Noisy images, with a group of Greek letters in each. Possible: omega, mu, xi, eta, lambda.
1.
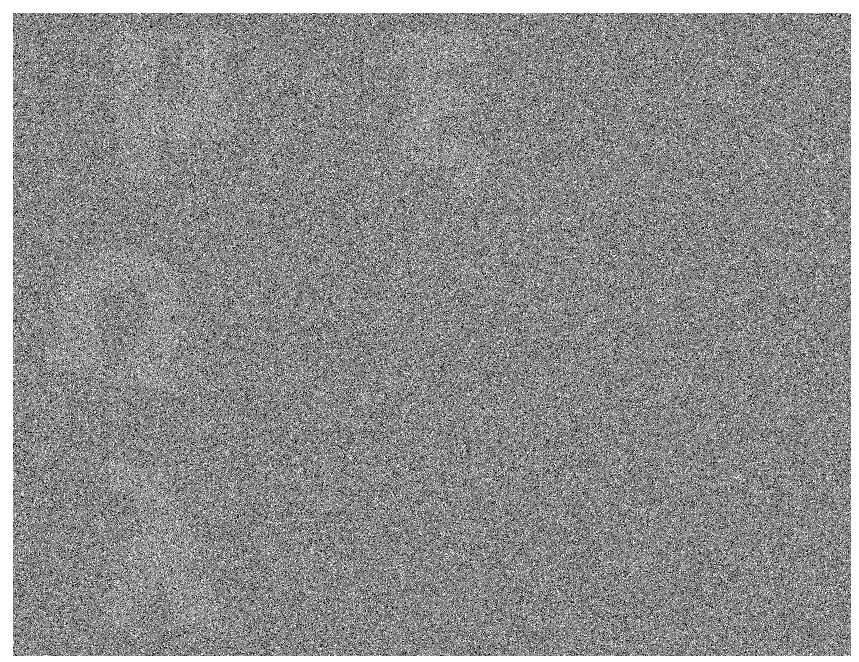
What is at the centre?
nothing
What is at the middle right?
nothing
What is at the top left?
mu
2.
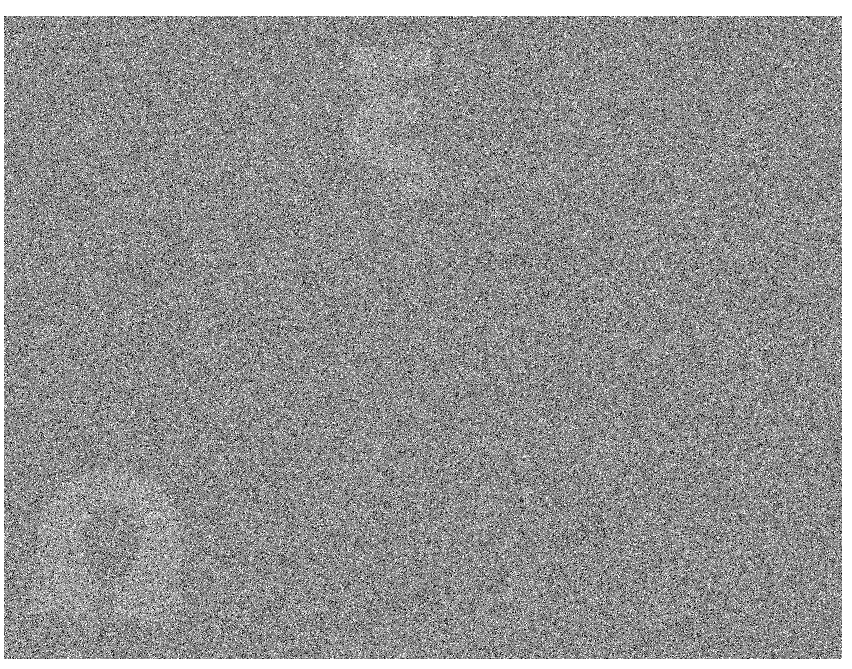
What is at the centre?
nothing
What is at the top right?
nothing
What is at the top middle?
xi
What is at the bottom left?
omega
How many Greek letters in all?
2
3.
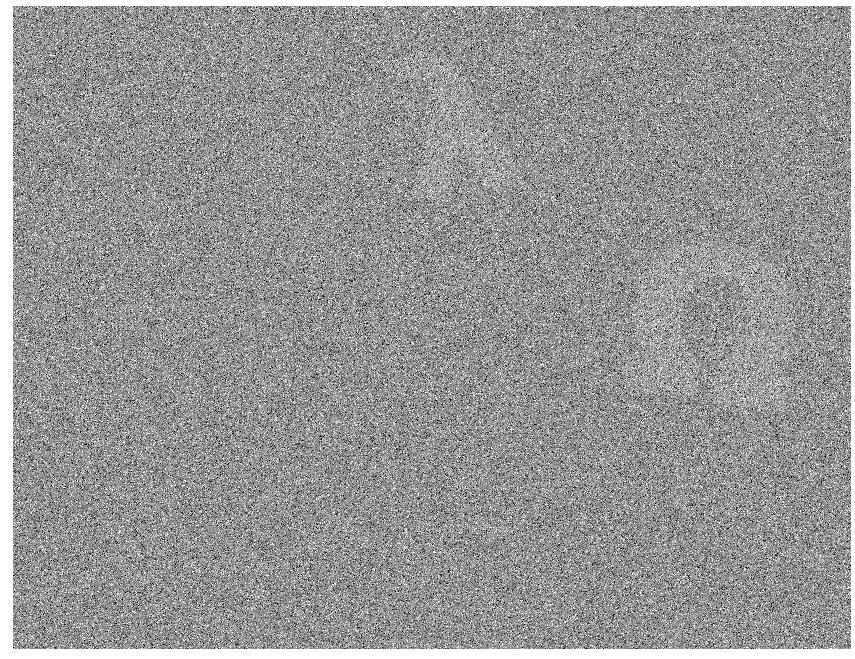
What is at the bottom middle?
nothing
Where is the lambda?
top middle
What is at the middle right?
omega
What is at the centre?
nothing
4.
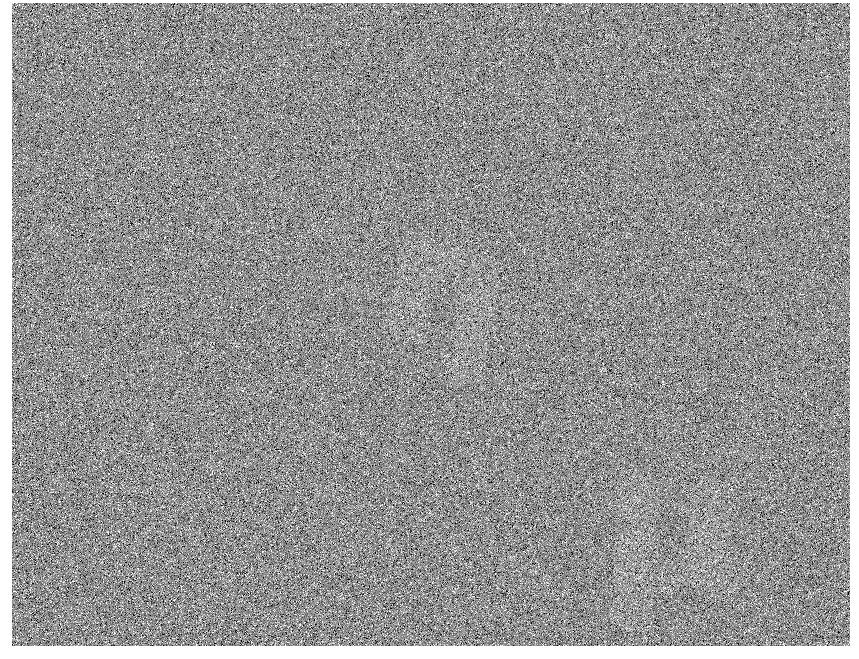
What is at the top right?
nothing
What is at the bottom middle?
nothing
